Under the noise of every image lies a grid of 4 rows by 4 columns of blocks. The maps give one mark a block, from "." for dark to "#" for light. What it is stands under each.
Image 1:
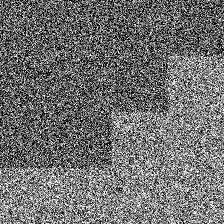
....
...#
..##
####
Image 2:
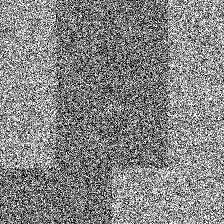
#..#
#..#
#..#
..##
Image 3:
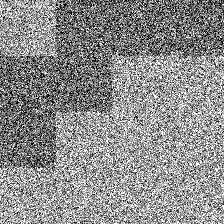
#...
..##
.###
####
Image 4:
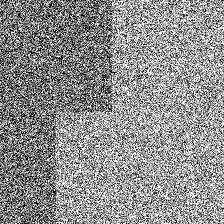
..##
..##
.###
.###
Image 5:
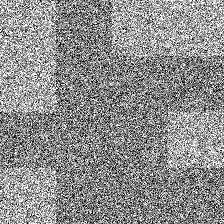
#.##
#...
...#
#...
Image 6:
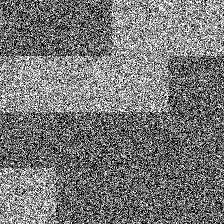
..##
###.
....
#...
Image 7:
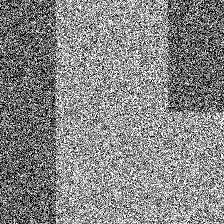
.##.
.##.
.###
.###
